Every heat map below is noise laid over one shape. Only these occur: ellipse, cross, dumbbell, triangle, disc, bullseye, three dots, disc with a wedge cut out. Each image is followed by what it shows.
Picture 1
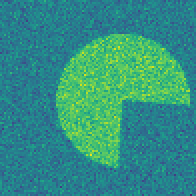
disc with a wedge cut out
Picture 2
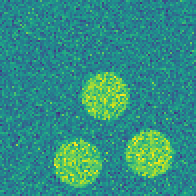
three dots
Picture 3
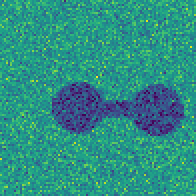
dumbbell
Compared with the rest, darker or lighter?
darker
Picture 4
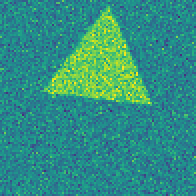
triangle
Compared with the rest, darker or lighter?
lighter
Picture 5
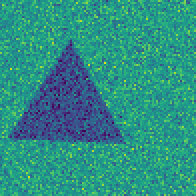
triangle
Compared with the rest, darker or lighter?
darker
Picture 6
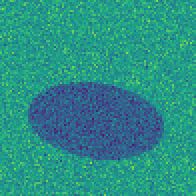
ellipse
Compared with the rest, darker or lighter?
darker
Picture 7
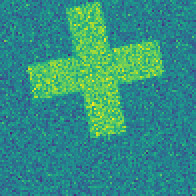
cross
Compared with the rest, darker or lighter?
lighter
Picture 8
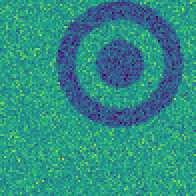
bullseye
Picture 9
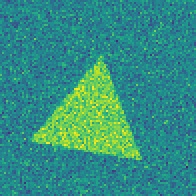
triangle
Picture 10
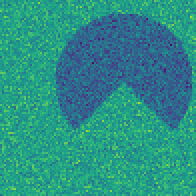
disc with a wedge cut out
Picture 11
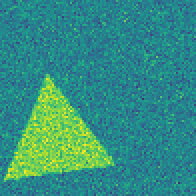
triangle
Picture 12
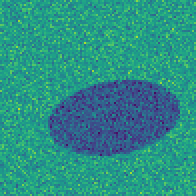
ellipse
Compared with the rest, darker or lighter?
darker
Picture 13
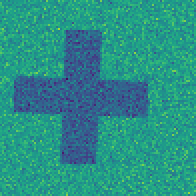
cross
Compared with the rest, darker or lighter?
darker
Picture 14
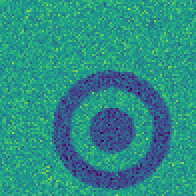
bullseye
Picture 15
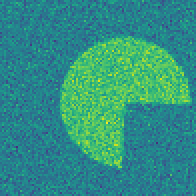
disc with a wedge cut out
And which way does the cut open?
down and right
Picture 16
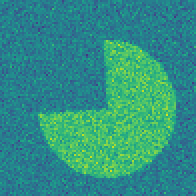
disc with a wedge cut out
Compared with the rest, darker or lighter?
lighter
